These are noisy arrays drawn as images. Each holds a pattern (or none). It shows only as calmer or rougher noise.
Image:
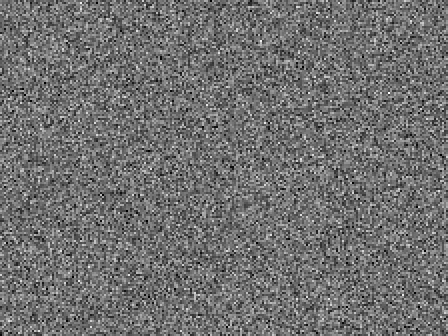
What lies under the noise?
only noise
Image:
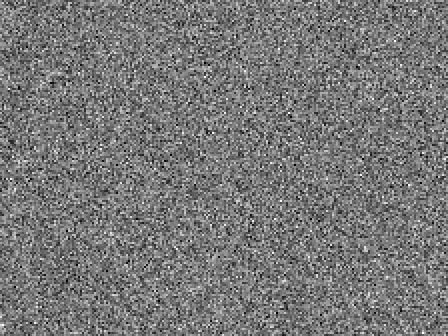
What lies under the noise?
only noise
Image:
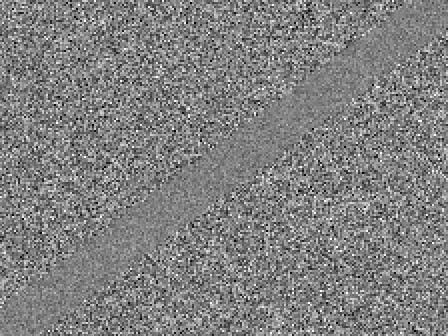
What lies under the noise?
a diagonal band
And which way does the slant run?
bottom left to top right
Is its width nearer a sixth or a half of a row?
a sixth
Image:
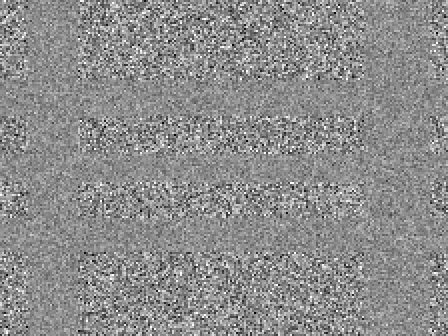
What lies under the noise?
bands of rows crossing bands of columns
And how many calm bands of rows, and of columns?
3 and 2
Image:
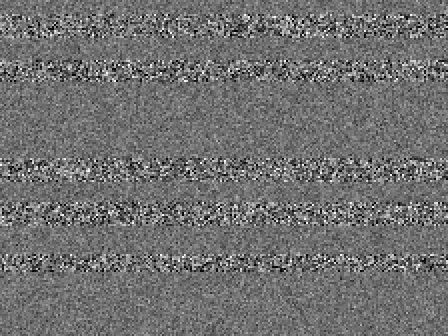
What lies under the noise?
bands of rows
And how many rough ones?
5
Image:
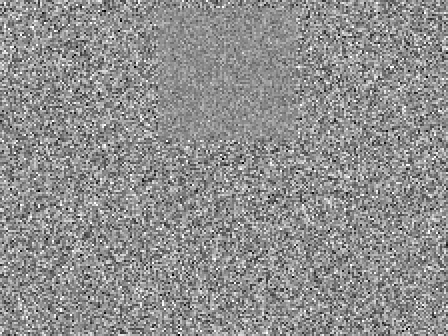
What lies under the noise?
one block
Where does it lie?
top middle
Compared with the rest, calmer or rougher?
calmer
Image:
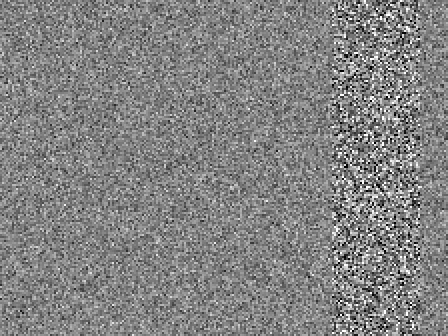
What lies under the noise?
one band of columns
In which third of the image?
right
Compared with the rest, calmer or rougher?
rougher
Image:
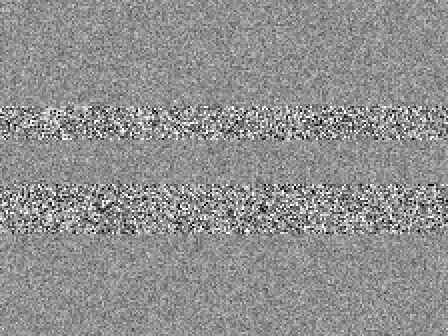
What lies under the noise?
bands of rows
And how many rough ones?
2
